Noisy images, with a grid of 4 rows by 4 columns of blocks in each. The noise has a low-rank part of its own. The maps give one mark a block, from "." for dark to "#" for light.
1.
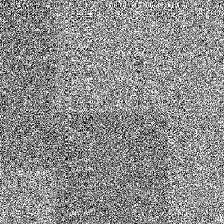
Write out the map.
.###
.###
...#
#..#
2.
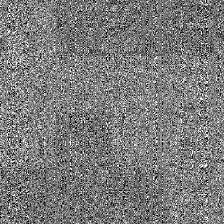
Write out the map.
#...
####
#.##
...#
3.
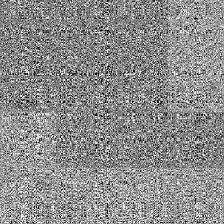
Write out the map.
...#
...#
#...
####
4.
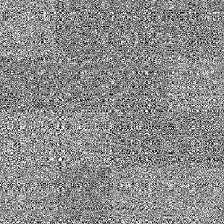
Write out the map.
#...
...#
##..
#.##
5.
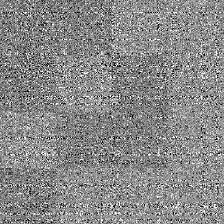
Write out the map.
..##
.#.#
#..#
.###
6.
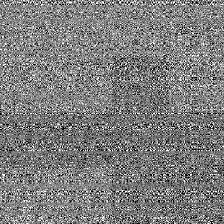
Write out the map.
####
##.#
....
##..
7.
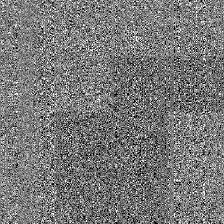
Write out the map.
####
##..
#..#
#..#
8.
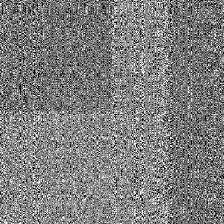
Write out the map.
..#.
..#.
###.
###.
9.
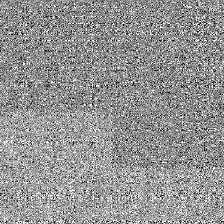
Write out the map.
....
....
##..
####
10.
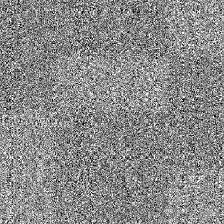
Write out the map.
...#
.##.
#...
#..#
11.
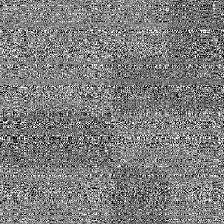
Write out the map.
###.
##..
..##
##.#
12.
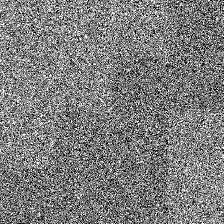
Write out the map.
###.
##..
#..#
...#
